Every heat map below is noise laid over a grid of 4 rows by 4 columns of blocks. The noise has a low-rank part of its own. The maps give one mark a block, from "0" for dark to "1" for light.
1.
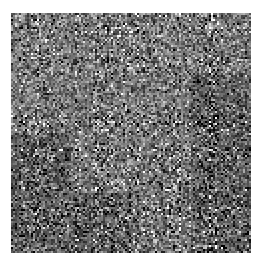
1 1 1 1
1 1 1 0
0 1 1 0
0 0 1 0
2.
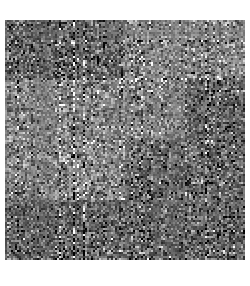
0 0 1 1
1 1 1 0
1 1 0 0
0 0 0 0
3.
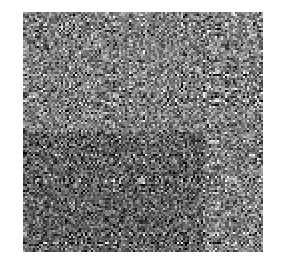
1 1 1 1
1 1 1 1
0 0 0 1
0 0 0 1
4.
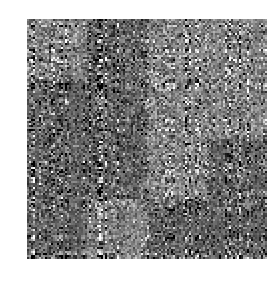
1 0 1 1
0 0 1 1
0 0 1 0
0 1 0 0
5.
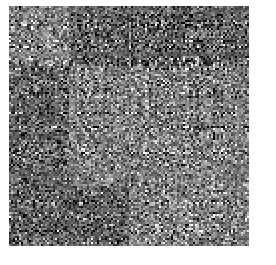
1 0 0 0
0 1 1 1
0 1 1 1
0 0 1 1
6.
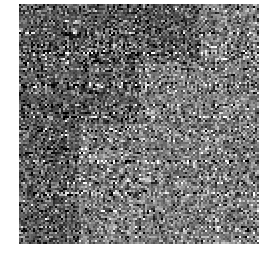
0 0 0 1
0 0 1 1
0 1 1 1
0 1 1 1
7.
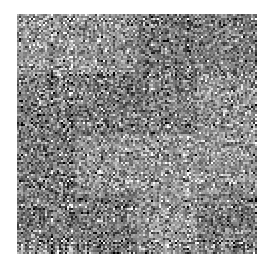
1 1 0 0
0 0 0 1
0 1 1 1
0 0 1 0
